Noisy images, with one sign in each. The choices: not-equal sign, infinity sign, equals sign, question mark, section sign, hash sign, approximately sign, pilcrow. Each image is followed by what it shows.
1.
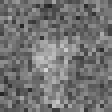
pilcrow
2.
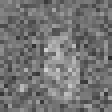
section sign
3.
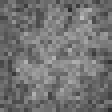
hash sign
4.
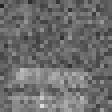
equals sign
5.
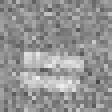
equals sign
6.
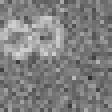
infinity sign
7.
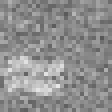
approximately sign
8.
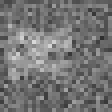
not-equal sign
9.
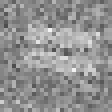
equals sign
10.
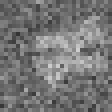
not-equal sign
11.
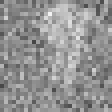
pilcrow
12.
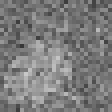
hash sign
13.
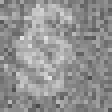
section sign
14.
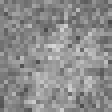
hash sign
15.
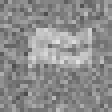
approximately sign
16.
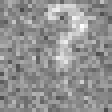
question mark
